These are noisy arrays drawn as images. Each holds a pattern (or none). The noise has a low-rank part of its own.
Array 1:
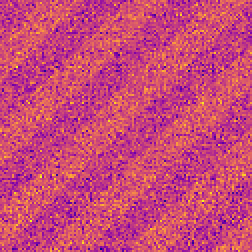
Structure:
diagonal stripes
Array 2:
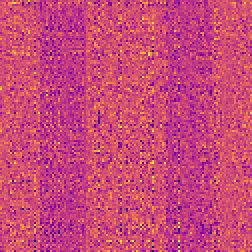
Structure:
vertical stripes
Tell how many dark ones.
2
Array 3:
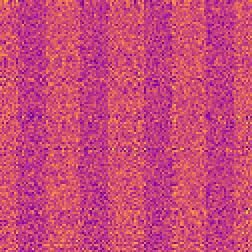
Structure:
vertical stripes
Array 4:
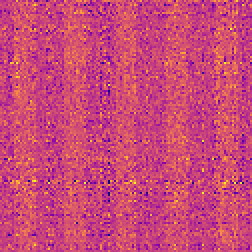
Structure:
vertical stripes
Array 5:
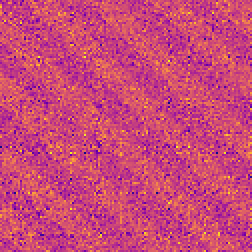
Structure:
diagonal stripes
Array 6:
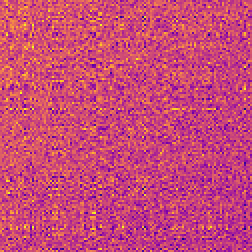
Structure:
a smooth slope
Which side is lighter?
top left
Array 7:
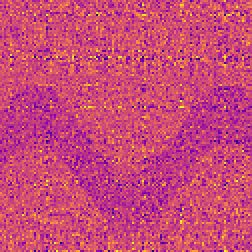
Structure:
a wavy band
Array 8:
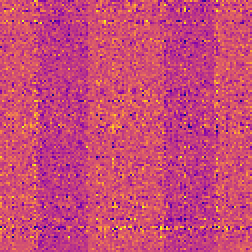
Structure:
vertical stripes
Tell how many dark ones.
2
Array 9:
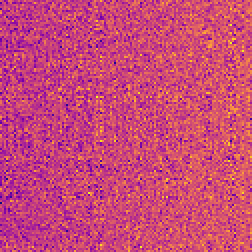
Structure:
a smooth slope
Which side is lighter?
right
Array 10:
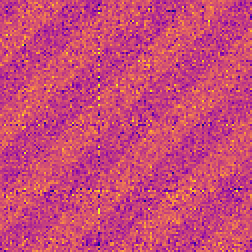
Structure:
diagonal stripes
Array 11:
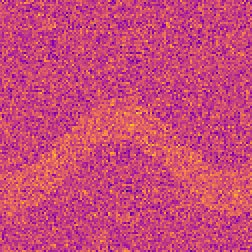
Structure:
a wavy band
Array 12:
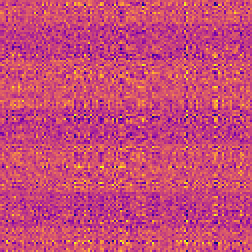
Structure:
horizontal stripes
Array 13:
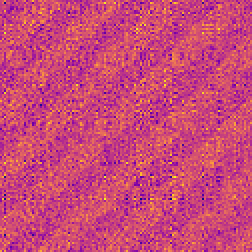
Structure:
diagonal stripes
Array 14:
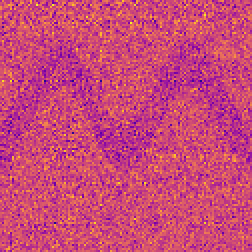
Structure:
a wavy band
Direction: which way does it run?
left to right
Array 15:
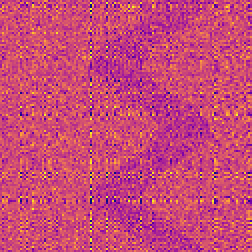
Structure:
a wavy band
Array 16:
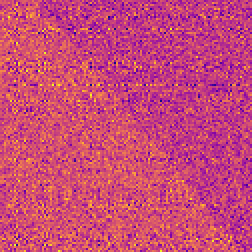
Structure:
a sharp edge
